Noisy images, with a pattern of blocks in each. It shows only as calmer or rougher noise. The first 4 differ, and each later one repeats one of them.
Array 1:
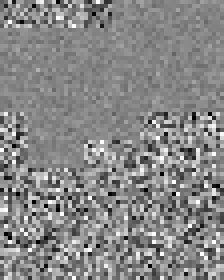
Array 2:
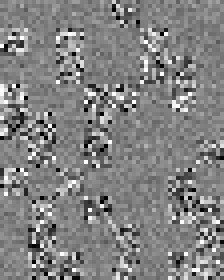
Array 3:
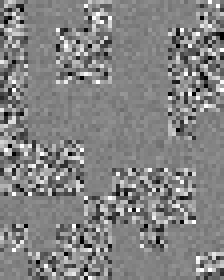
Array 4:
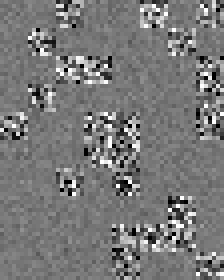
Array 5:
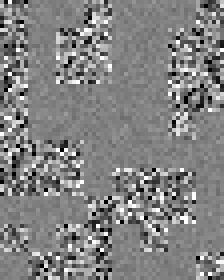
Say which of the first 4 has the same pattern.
3
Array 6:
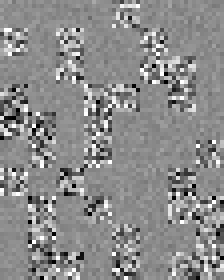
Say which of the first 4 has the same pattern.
2
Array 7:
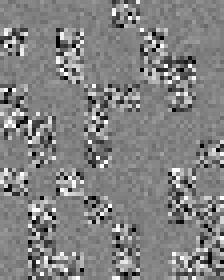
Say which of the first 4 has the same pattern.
2
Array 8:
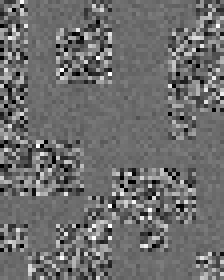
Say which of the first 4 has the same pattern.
3
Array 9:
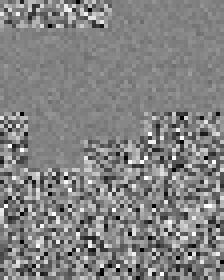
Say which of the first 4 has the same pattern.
1
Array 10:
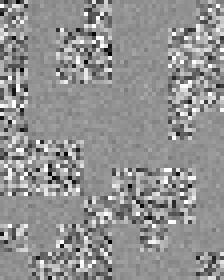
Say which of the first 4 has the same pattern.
3
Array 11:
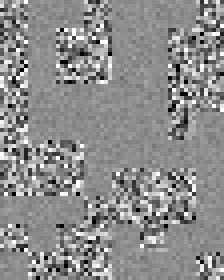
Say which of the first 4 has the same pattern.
3
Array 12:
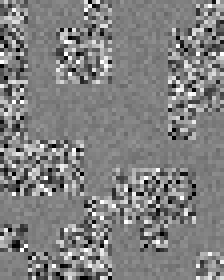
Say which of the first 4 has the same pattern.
3
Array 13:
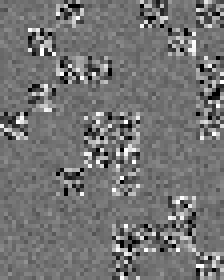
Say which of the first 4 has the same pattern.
4
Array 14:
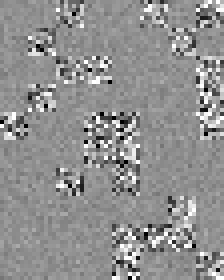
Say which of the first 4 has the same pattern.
4
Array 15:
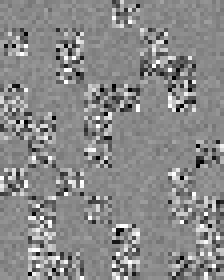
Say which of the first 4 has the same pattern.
2
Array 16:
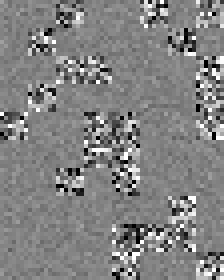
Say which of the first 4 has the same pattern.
4
